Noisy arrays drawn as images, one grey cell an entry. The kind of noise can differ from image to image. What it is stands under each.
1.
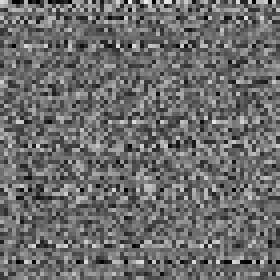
rows of uneven size
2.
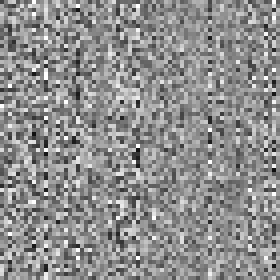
columns of uneven size
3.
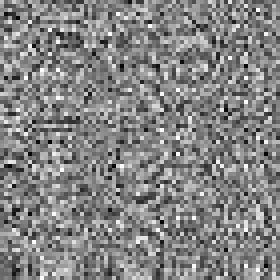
low rank plus noise
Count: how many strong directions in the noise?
two
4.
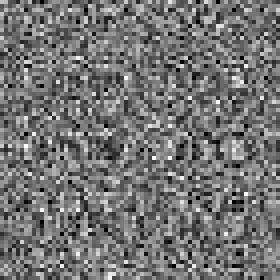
low rank plus noise
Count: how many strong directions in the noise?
one
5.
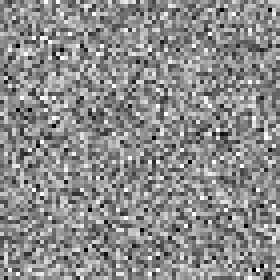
independent entries
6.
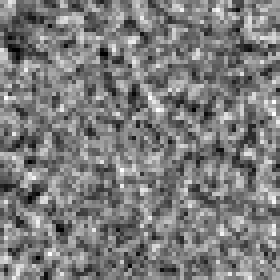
blotchy
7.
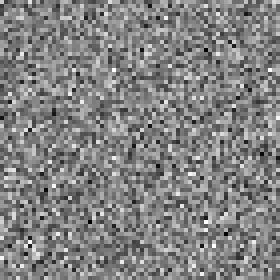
independent entries
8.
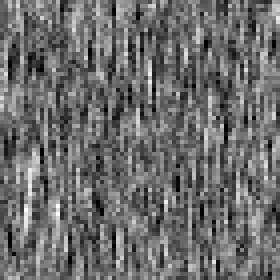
streaked along the columns
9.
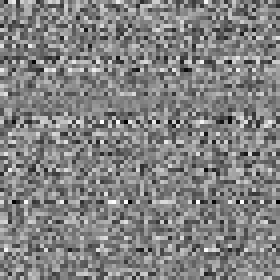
rows of uneven size
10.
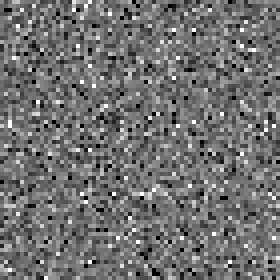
heavy tails
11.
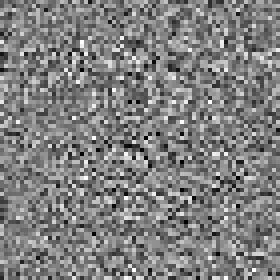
low rank plus noise
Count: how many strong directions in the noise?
two
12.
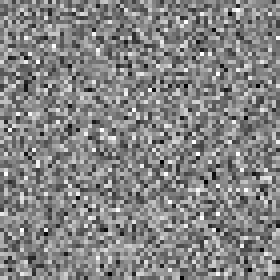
independent entries
